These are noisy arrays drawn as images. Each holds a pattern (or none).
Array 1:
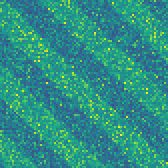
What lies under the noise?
diagonal stripes
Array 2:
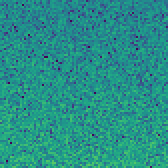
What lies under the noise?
a smooth slope
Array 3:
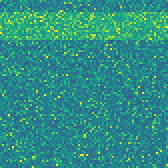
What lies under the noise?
one horizontal stripe
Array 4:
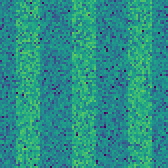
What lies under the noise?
vertical stripes
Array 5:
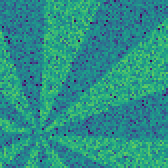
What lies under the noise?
spokes from one point
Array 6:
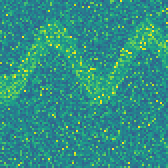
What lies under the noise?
a wavy band
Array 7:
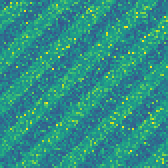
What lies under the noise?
diagonal stripes
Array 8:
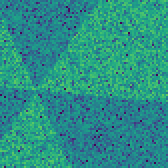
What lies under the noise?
spokes from one point
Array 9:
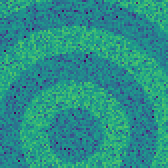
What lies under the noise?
rings round one point
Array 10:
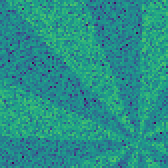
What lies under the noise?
spokes from one point
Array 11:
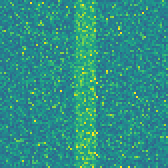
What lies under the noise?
one vertical stripe
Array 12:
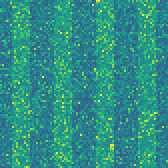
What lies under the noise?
vertical stripes
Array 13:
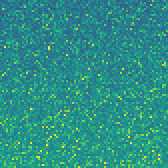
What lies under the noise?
a smooth slope
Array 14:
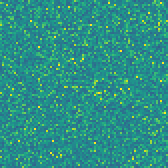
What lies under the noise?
only noise
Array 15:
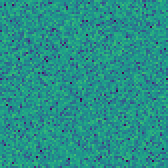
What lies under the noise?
only noise
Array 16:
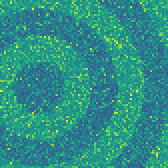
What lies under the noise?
rings round one point
